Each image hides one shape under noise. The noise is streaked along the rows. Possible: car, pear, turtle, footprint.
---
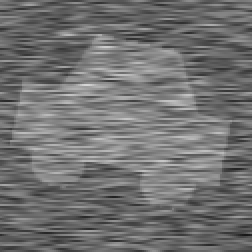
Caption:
light car
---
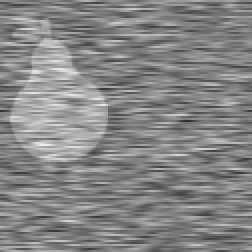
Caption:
light pear
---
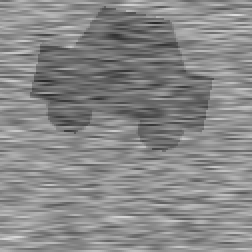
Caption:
dark car
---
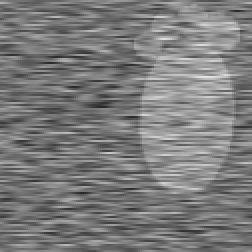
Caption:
light footprint
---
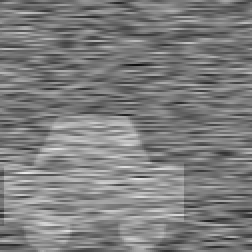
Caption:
light car
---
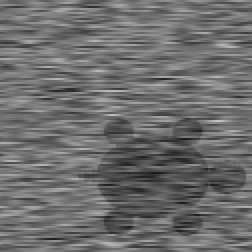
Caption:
dark turtle
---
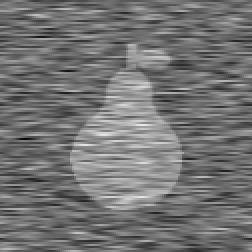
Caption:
light pear
